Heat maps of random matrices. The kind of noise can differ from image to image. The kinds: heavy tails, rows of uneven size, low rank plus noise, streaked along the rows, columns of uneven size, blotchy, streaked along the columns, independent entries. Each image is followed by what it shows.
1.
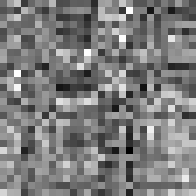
low rank plus noise
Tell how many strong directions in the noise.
two
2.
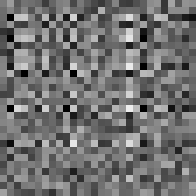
low rank plus noise
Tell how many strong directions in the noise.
one
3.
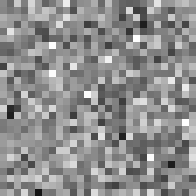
independent entries
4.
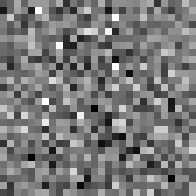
independent entries
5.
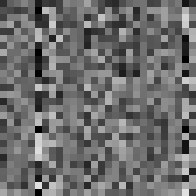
columns of uneven size
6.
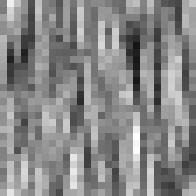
streaked along the columns
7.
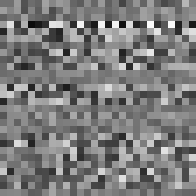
rows of uneven size
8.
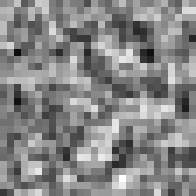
blotchy
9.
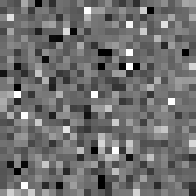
heavy tails
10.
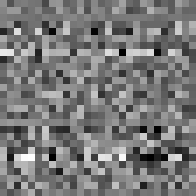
rows of uneven size
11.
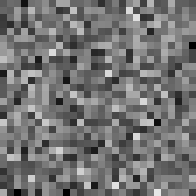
independent entries
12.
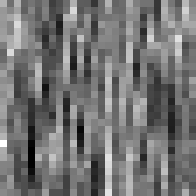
streaked along the columns
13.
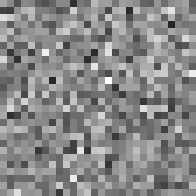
independent entries
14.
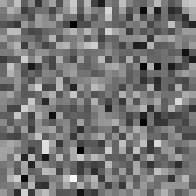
low rank plus noise
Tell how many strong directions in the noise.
three or four
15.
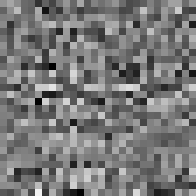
low rank plus noise
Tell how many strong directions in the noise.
three or four
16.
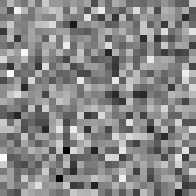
independent entries
